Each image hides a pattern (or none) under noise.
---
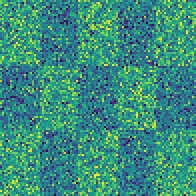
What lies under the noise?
a checkerboard
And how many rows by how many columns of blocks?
3 by 5
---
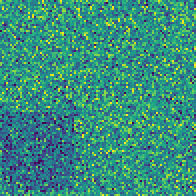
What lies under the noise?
one block
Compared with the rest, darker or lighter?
darker
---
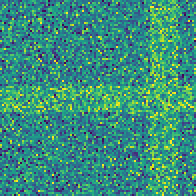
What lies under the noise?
bands of rows crossing bands of columns
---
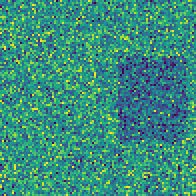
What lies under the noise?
one block
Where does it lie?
middle right
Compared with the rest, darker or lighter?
darker
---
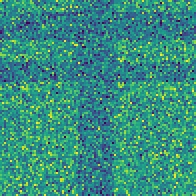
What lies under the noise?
bands of rows crossing bands of columns
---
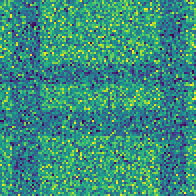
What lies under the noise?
bands of rows crossing bands of columns
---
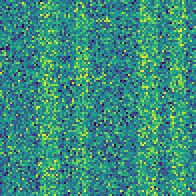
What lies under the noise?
bands of columns
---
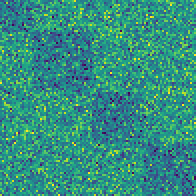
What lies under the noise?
blocks along the diagonal
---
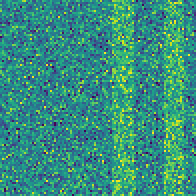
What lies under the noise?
bands of columns
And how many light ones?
2
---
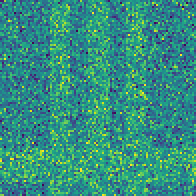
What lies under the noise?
bands of rows crossing bands of columns
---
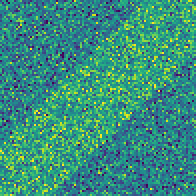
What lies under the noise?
a diagonal band
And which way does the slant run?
bottom left to top right
